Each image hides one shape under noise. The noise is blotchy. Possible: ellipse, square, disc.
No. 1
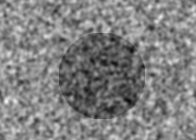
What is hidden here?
dark disc
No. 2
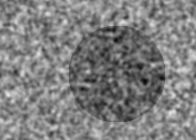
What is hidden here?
dark disc
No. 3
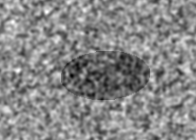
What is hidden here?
dark ellipse
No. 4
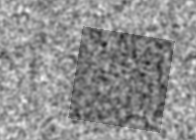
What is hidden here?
dark square
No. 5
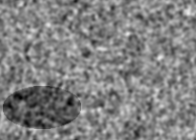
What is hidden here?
dark ellipse, bottom left
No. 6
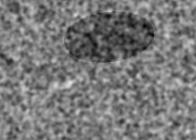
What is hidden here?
dark ellipse
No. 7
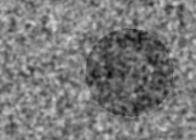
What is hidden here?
dark disc
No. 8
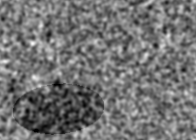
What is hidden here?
dark ellipse
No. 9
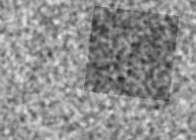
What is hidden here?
dark square
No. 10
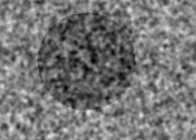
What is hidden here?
dark disc
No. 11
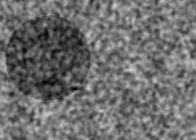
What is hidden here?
dark disc
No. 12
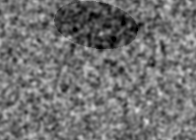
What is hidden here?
dark ellipse, top middle
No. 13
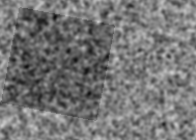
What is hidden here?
dark square
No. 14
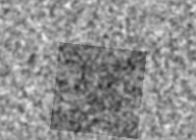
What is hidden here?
dark square
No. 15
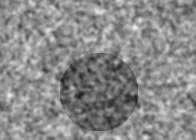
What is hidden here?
dark disc
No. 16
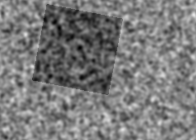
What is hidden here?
dark square
